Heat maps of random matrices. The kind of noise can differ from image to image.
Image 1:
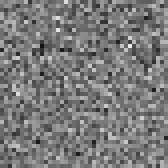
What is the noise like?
independent entries
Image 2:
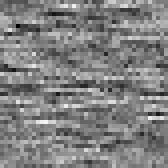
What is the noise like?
streaked along the rows
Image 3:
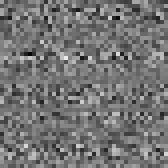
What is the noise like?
rows of uneven size
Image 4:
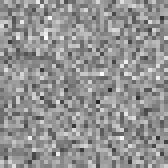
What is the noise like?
independent entries
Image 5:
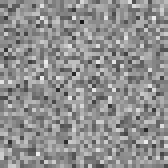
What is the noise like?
independent entries
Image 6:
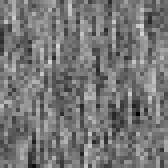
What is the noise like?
streaked along the columns
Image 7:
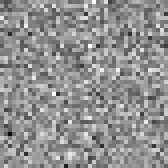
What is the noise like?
low rank plus noise
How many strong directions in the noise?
five to eight
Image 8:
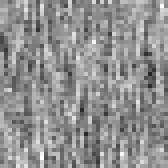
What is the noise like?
streaked along the columns
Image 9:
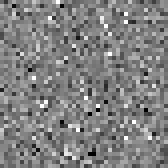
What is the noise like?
heavy tails
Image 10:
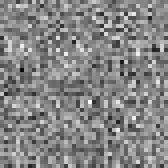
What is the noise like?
low rank plus noise
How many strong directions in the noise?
three or four
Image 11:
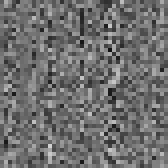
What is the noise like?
columns of uneven size
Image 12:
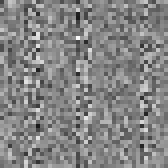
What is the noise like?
columns of uneven size
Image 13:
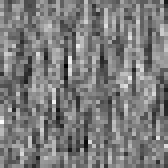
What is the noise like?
streaked along the columns
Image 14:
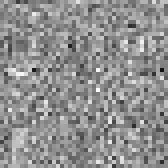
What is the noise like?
low rank plus noise
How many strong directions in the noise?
three or four
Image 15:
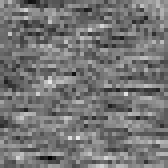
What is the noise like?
streaked along the rows
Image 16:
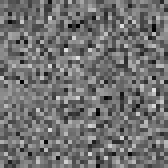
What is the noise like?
low rank plus noise
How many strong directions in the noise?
five to eight
